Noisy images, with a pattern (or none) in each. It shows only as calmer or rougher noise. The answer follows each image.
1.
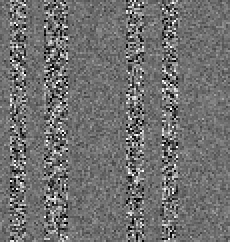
bands of columns
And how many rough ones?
4
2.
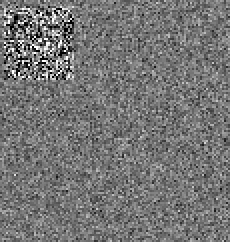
one block
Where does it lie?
top left
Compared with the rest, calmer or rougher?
rougher
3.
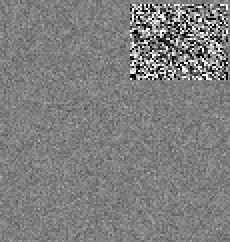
one block
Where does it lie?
top right
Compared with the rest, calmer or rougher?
rougher
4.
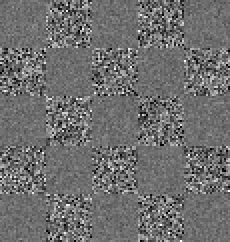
a checkerboard
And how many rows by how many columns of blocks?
5 by 5
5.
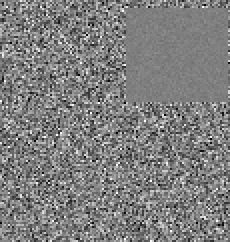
one block
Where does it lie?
top right
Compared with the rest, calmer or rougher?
calmer
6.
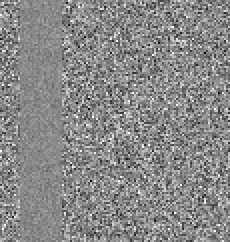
one band of columns
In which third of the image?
left
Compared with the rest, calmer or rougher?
calmer
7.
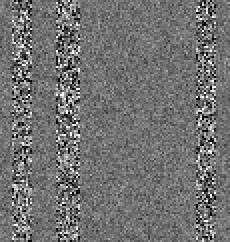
bands of columns
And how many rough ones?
3
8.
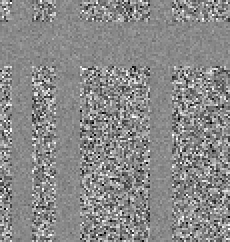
bands of rows crossing bands of columns
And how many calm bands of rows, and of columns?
1 and 3
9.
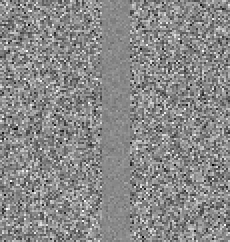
one band of columns
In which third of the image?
middle
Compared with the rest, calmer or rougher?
calmer
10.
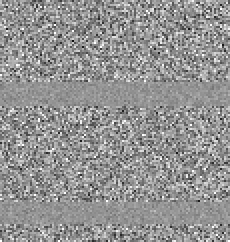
bands of rows
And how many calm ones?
2
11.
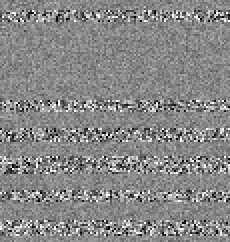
bands of rows
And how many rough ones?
6
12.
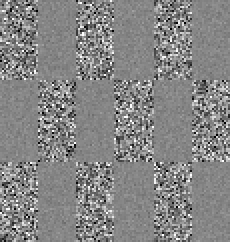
a checkerboard
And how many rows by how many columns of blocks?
3 by 6
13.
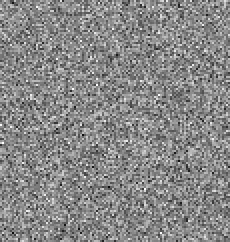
only noise
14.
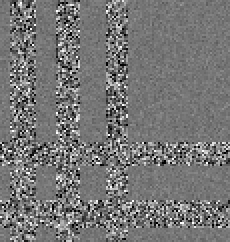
bands of rows crossing bands of columns
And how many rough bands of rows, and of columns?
2 and 3
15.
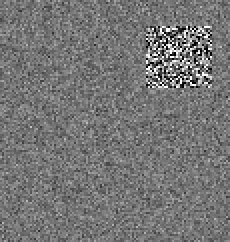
one block
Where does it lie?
top right
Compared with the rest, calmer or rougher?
rougher
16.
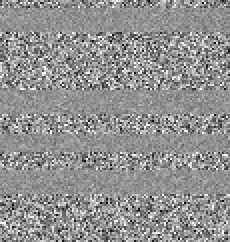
bands of rows
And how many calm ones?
4
